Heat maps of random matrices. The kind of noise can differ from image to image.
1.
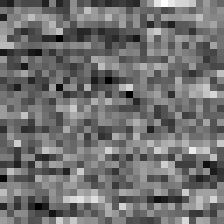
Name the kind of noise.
streaked along the rows
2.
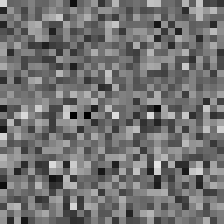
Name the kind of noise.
low rank plus noise
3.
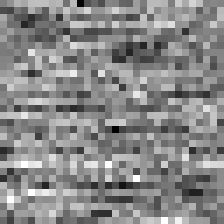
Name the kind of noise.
streaked along the rows
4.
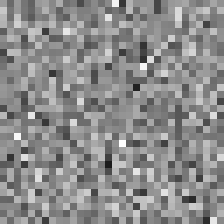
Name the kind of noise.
independent entries
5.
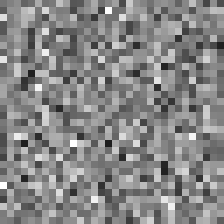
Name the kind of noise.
low rank plus noise
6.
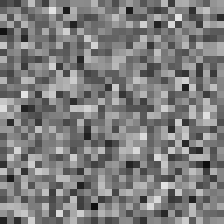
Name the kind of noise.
independent entries
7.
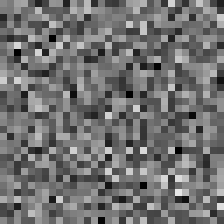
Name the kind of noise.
low rank plus noise
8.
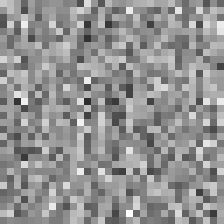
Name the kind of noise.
low rank plus noise
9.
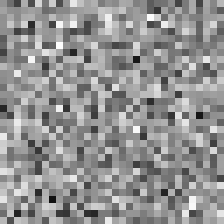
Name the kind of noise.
independent entries
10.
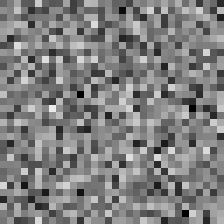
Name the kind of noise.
independent entries
